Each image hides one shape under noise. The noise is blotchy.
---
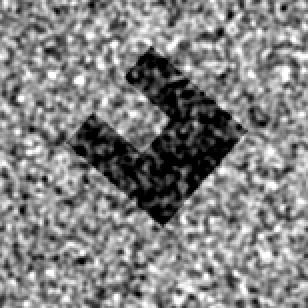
square with a notch
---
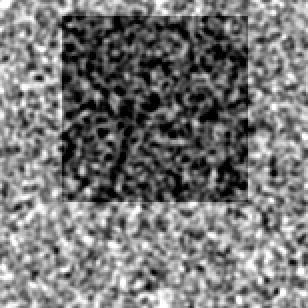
square
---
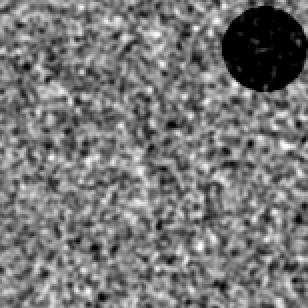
disc
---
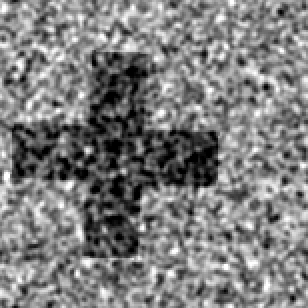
cross
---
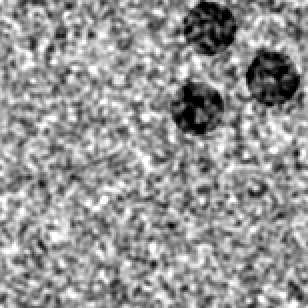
three dots
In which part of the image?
top right
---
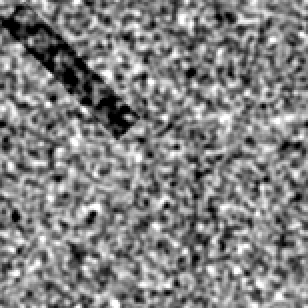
bar
